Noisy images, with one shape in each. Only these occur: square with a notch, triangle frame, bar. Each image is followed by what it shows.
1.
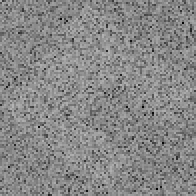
square with a notch
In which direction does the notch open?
down and right
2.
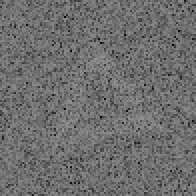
triangle frame
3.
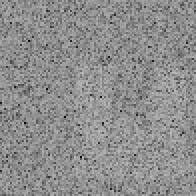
square with a notch
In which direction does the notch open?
up
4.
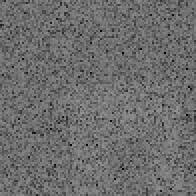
square with a notch
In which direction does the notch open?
down
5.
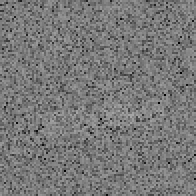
bar
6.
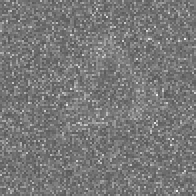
triangle frame
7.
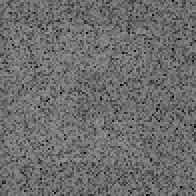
square with a notch
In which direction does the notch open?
right
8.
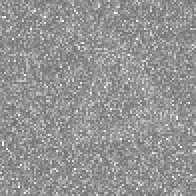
triangle frame
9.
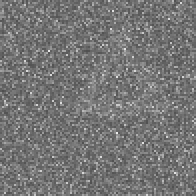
triangle frame
